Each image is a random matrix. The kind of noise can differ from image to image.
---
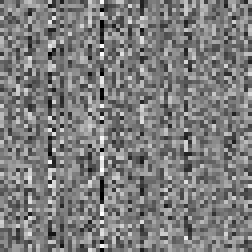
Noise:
columns of uneven size
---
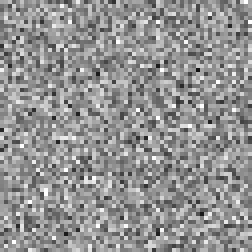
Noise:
independent entries
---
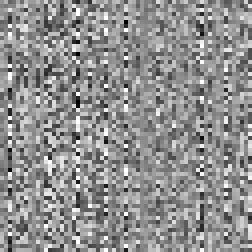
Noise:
columns of uneven size
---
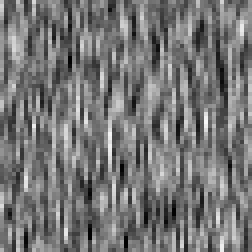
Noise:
streaked along the columns
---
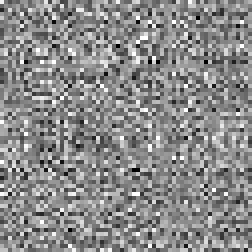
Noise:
low rank plus noise
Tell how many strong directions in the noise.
three or four
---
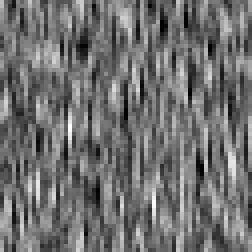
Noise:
streaked along the columns
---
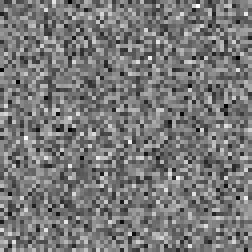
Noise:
independent entries
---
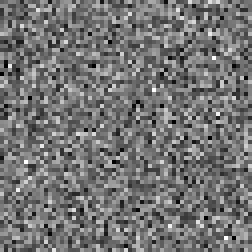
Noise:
independent entries
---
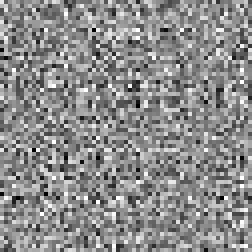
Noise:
low rank plus noise
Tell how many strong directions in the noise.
five to eight
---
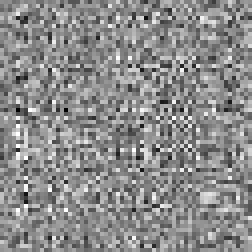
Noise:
low rank plus noise
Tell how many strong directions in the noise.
three or four
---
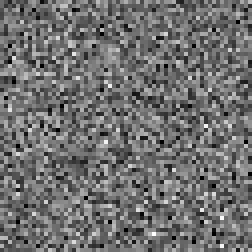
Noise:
independent entries
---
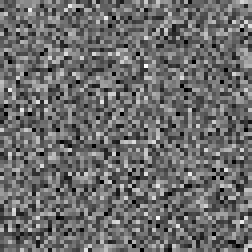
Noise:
independent entries
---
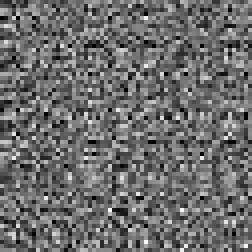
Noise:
low rank plus noise
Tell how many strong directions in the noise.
three or four
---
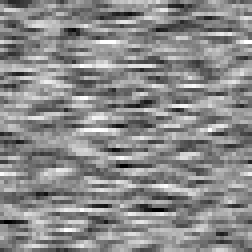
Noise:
streaked along the rows
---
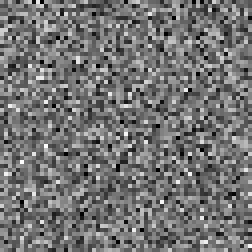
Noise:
independent entries
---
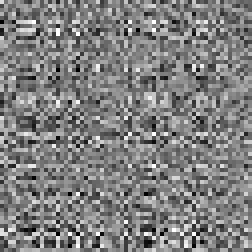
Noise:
low rank plus noise
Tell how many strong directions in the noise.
two
